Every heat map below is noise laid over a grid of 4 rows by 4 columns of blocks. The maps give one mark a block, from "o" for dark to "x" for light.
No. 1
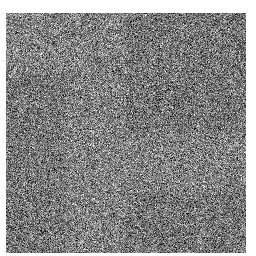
x x o o
o x o o
o x x x
o x o o
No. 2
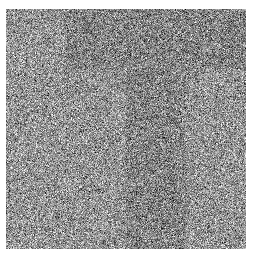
x o o o
x x o x
x x o x
x x o x
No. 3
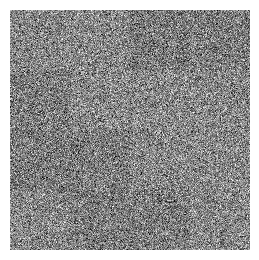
x x o o
o x x x
o o x x
x o o x
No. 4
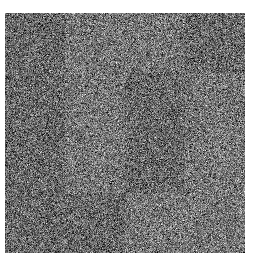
o x x o
o x o x
o x o x
o o x x
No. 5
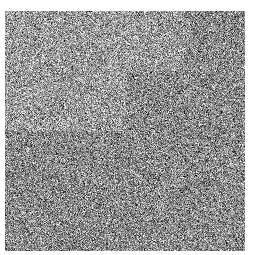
x x x o
x x o o
o o o o
o o o o
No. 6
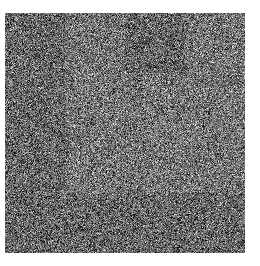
o x o x
o x x x
o x x x
o o o o
